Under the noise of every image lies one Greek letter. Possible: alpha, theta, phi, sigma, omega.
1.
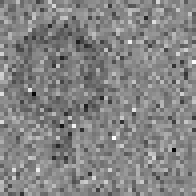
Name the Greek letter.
phi
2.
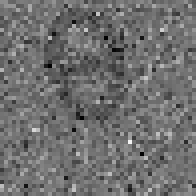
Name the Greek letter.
theta
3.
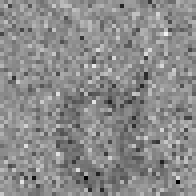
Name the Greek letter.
alpha
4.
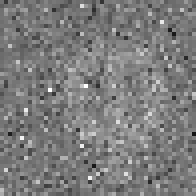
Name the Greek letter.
phi
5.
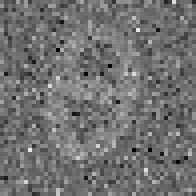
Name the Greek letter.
theta
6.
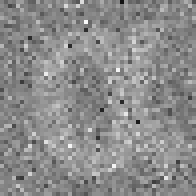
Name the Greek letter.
alpha
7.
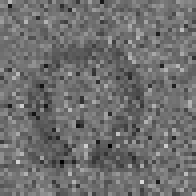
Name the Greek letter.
omega
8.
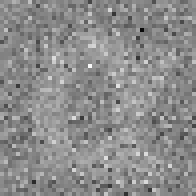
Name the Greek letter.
alpha
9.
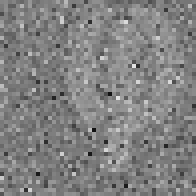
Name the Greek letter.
phi
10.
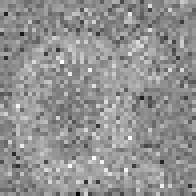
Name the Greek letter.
alpha
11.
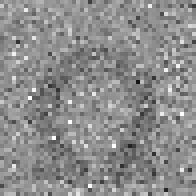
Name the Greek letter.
omega
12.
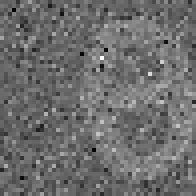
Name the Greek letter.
theta
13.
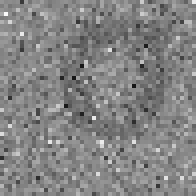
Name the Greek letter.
sigma
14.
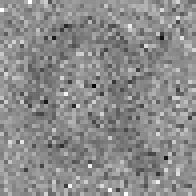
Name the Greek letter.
alpha
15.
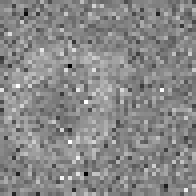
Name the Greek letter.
sigma
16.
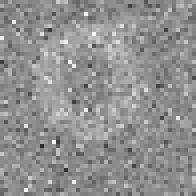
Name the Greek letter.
sigma
